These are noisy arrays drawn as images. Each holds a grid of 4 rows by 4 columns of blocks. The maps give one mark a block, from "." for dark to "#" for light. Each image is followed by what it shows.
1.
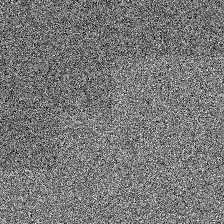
. . . .
. . # #
. # # #
# # # #
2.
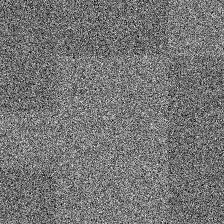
. . . #
. # # .
# # # .
. # # .
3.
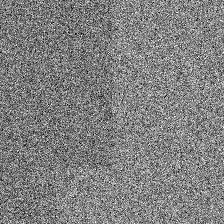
. . # #
. . # #
. . # #
. # # #
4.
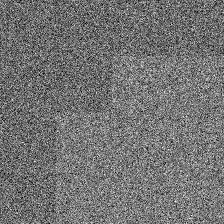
. . . .
. . # #
. # # #
. # # #
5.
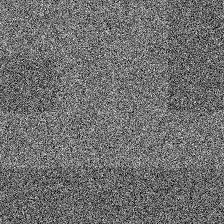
# # # .
. # # .
# # # #
. . . .
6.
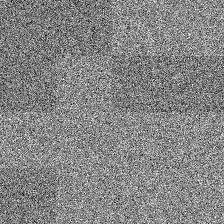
. . # #
. # . .
# # # #
. # # #
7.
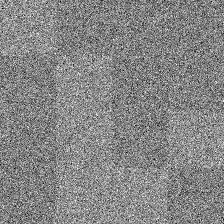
# . . .
. # . .
. # . #
. # # .
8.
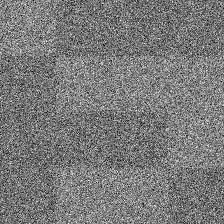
# . . .
. # # #
. . . #
. # # .
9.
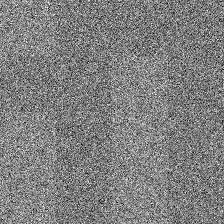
# . . .
. . # .
# . # .
# . # .
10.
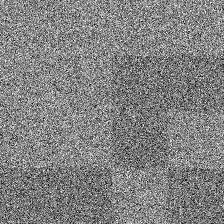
# # # #
# # . .
# # . #
. . # .
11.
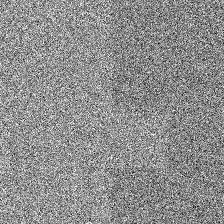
# # . .
# # . .
# # # .
# # . .
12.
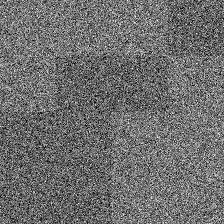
# # # .
# . . #
. . # #
. . # #
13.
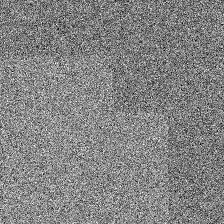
. . . .
# # . .
# # # .
# # # .
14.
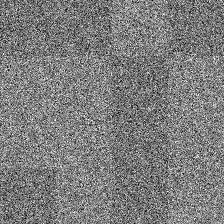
. . # .
# # . #
# # . #
. # . #
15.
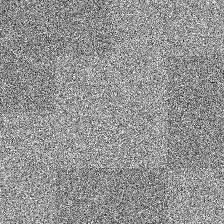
. . # #
. # # .
# # # .
# . . #
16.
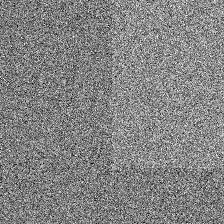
. . # #
. . # #
. . # #
. . . .
